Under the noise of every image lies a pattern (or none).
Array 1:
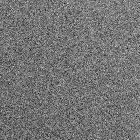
a smooth slope
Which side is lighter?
top right
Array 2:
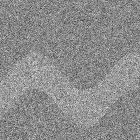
a wavy band
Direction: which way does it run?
left to right
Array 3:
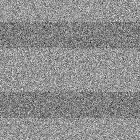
horizontal stripes
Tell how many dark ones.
2
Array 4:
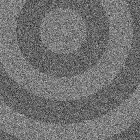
rings round one point
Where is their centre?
top middle
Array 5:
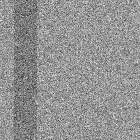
one vertical stripe
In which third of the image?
left
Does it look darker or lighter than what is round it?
darker
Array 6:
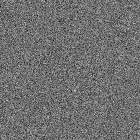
only noise
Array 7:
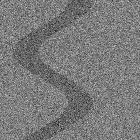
a wavy band
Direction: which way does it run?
top to bottom
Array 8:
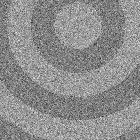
rings round one point
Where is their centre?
top middle
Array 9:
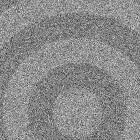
rings round one point
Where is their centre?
bottom middle
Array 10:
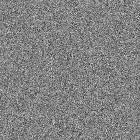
only noise
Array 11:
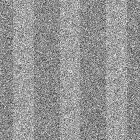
vertical stripes
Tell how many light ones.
3
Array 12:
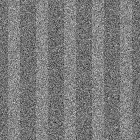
vertical stripes
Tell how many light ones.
5
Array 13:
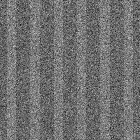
vertical stripes
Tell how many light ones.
6
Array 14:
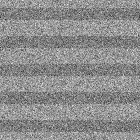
horizontal stripes
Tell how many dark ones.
5
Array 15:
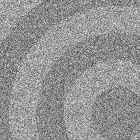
rings round one point
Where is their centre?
bottom right
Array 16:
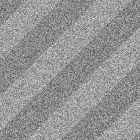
diagonal stripes
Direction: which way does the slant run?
bottom left to top right
